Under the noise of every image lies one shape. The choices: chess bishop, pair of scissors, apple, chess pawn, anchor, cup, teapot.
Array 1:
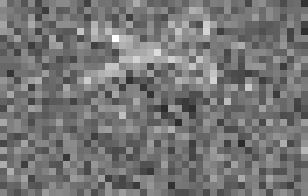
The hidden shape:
pair of scissors
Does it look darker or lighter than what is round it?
lighter
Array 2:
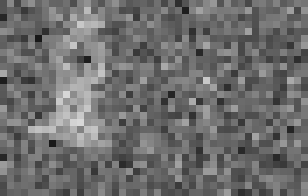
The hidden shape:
chess bishop
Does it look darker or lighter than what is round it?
lighter
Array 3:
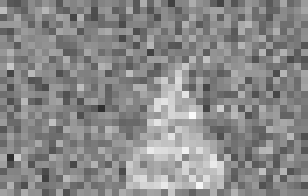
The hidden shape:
chess pawn
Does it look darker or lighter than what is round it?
lighter
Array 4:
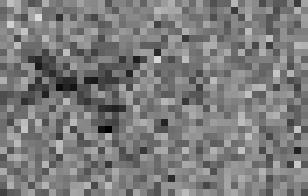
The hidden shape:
pair of scissors
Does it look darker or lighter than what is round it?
darker
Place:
middle left
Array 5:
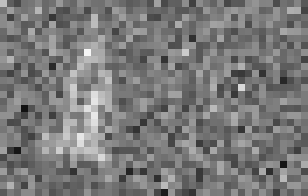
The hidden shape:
chess bishop
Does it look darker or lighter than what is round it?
lighter
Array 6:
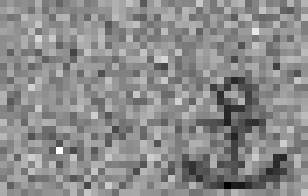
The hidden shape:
anchor
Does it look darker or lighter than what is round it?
darker
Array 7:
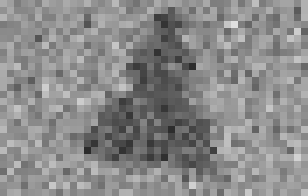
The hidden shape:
chess pawn
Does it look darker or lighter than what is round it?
darker
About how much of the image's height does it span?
nearly all
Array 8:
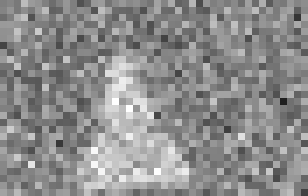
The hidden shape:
chess pawn
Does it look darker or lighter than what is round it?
lighter
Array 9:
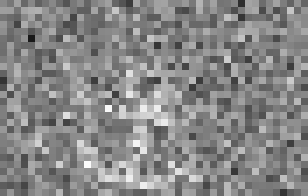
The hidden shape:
anchor
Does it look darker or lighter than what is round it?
lighter
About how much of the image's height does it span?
two thirds
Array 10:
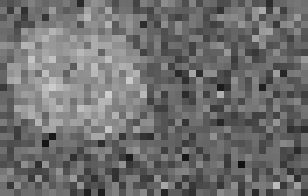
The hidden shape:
apple
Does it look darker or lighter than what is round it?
lighter
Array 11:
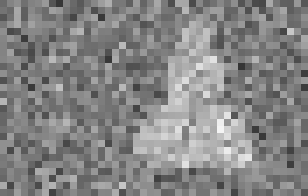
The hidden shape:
chess pawn
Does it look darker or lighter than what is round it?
lighter
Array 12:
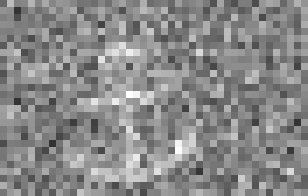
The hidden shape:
anchor
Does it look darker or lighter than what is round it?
lighter
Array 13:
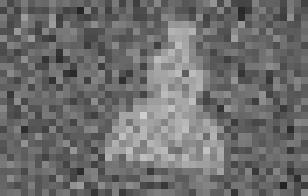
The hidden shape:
chess pawn
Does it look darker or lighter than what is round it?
lighter
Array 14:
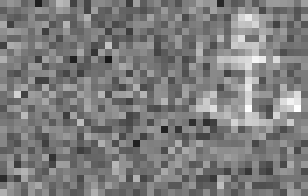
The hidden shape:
anchor
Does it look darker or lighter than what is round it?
lighter
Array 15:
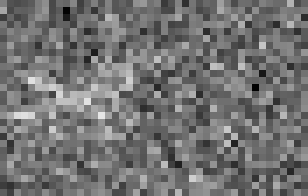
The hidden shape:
pair of scissors
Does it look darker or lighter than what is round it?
lighter
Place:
middle left
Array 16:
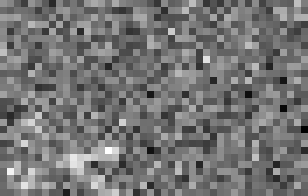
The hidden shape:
pair of scissors
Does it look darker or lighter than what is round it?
lighter
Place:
bottom left
